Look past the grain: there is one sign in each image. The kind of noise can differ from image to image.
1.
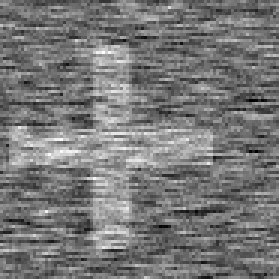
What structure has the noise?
streaked along the rows
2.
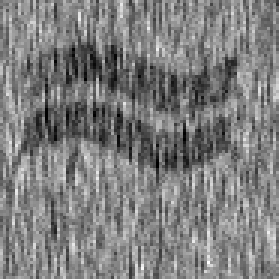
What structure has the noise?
streaked along the columns
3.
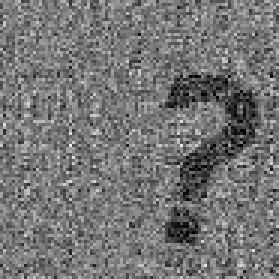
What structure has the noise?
low rank plus noise
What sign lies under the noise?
question mark
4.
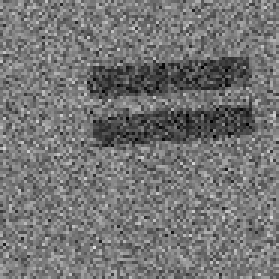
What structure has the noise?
independent entries
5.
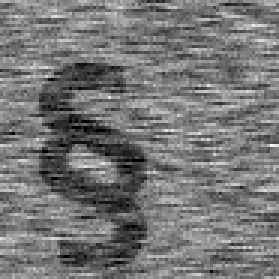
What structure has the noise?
streaked along the rows
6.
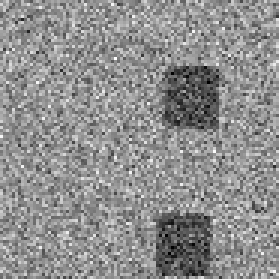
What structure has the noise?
independent entries
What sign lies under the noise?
colon
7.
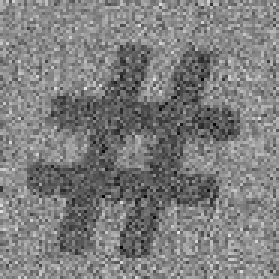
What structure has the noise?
low rank plus noise
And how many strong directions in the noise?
one
